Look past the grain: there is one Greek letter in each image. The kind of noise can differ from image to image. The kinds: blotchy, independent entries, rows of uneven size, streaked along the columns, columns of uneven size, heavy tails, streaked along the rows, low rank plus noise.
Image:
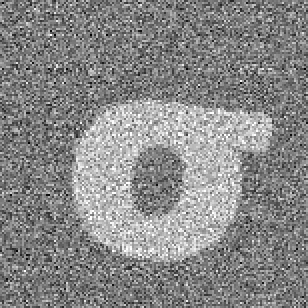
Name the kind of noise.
low rank plus noise
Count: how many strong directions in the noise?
two
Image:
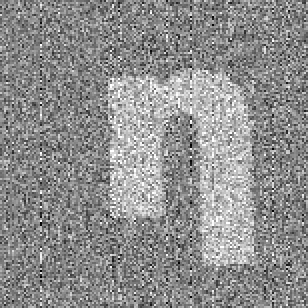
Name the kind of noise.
columns of uneven size
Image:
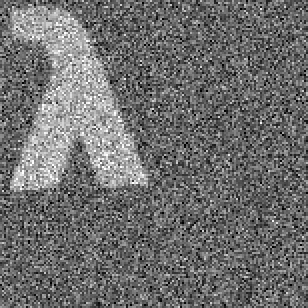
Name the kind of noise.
independent entries
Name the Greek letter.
lambda
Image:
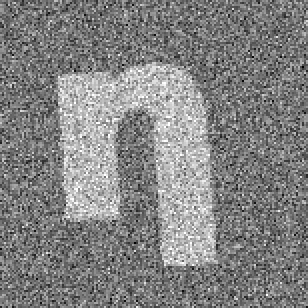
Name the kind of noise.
independent entries
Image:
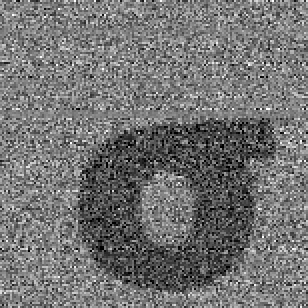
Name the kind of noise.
rows of uneven size
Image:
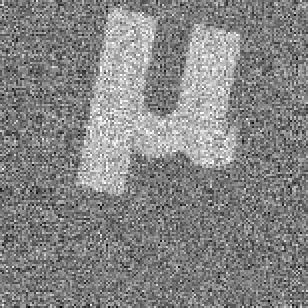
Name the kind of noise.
low rank plus noise
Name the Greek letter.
mu
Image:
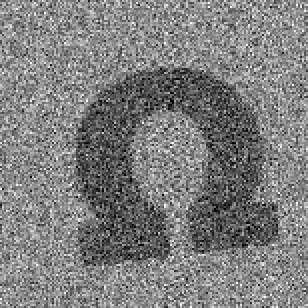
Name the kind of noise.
low rank plus noise
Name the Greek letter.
omega
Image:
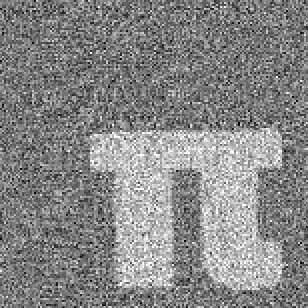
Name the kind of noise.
low rank plus noise
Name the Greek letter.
pi
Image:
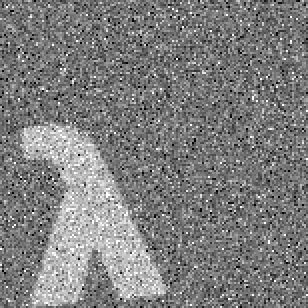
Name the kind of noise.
heavy tails
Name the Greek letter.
lambda
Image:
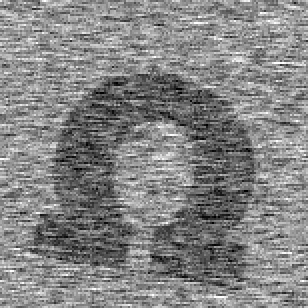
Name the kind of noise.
streaked along the rows
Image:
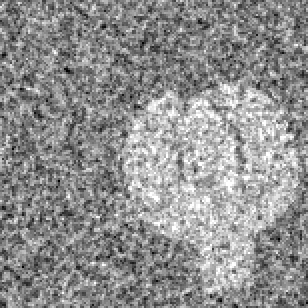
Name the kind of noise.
blotchy
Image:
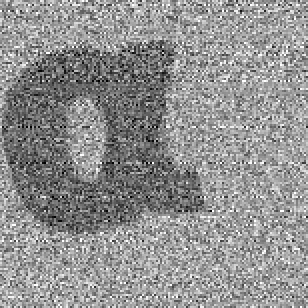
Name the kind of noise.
rows of uneven size
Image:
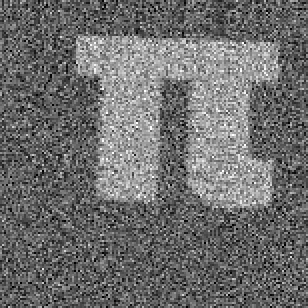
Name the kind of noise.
low rank plus noise
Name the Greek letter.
pi
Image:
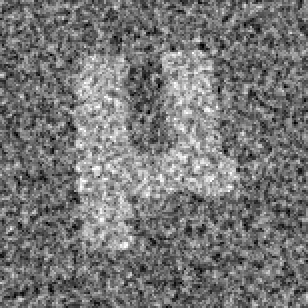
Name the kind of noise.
blotchy
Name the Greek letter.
mu
